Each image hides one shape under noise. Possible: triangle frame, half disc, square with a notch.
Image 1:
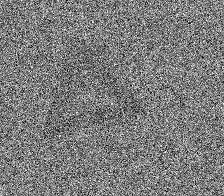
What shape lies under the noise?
triangle frame
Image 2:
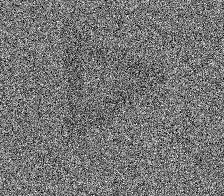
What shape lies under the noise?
triangle frame
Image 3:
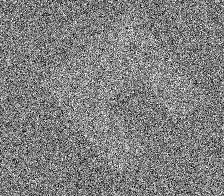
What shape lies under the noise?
square with a notch
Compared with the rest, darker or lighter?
lighter
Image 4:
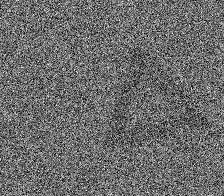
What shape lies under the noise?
triangle frame
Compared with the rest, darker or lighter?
darker
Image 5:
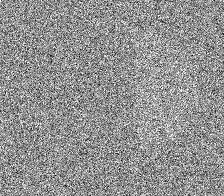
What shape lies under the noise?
half disc
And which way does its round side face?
right
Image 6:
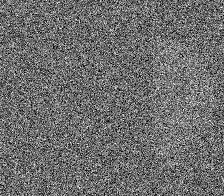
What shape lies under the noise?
half disc
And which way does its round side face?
right
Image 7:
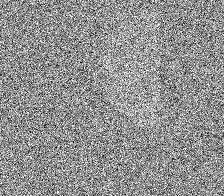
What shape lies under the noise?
half disc
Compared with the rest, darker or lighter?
lighter
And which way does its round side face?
left
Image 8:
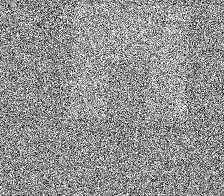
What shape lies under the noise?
square with a notch
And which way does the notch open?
down
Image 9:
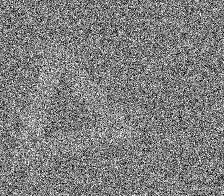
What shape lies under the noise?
triangle frame
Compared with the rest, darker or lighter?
lighter
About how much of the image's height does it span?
two thirds
